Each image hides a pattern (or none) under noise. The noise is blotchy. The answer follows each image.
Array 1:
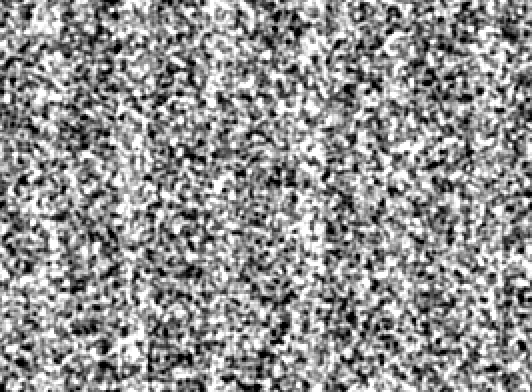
vertical stripes
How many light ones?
6
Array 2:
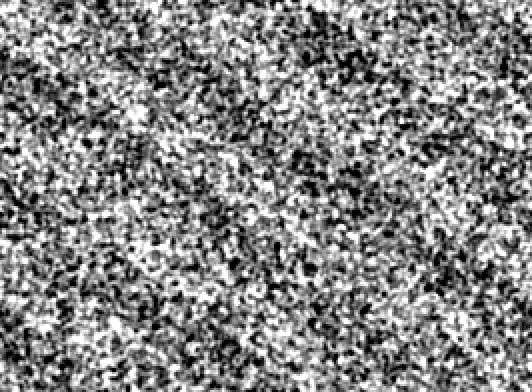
diagonal stripes
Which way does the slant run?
top left to bottom right
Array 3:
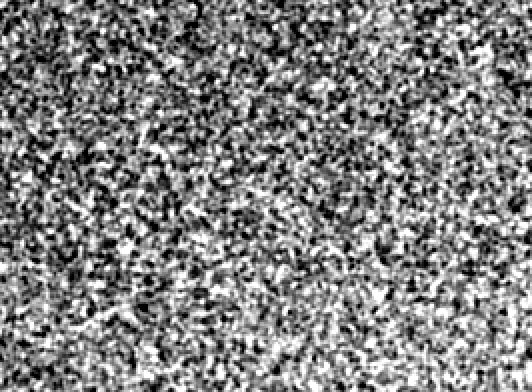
a smooth slope
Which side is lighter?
bottom right
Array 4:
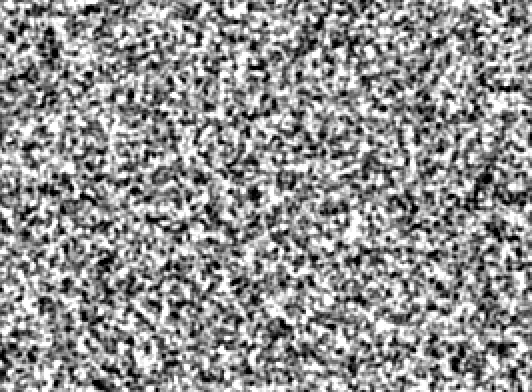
only noise
